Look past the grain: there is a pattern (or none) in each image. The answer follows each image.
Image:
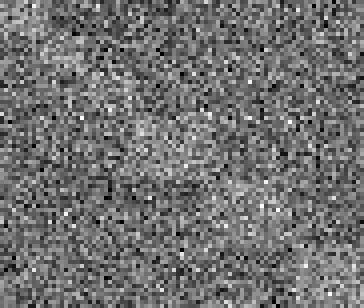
blocks along the diagonal
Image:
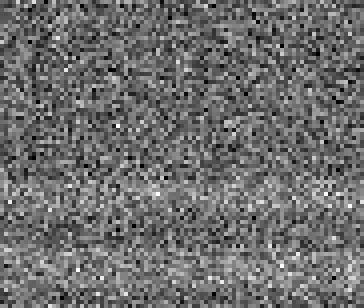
bands of rows
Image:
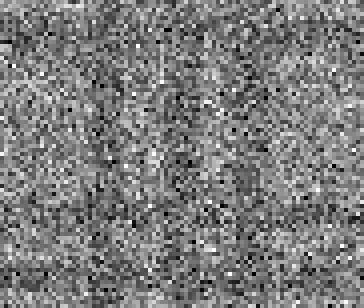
bands of rows crossing bands of columns
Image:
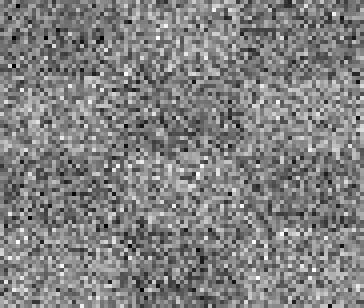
a checkerboard
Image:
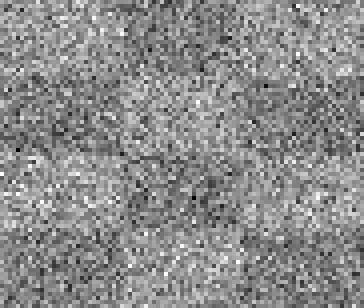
a checkerboard
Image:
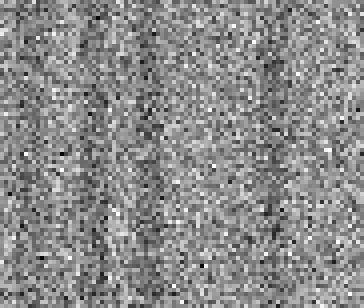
bands of columns
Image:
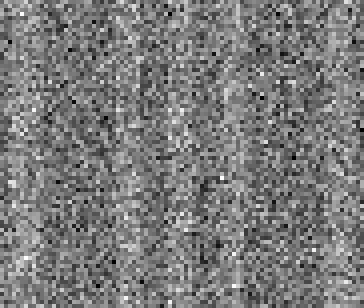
bands of columns
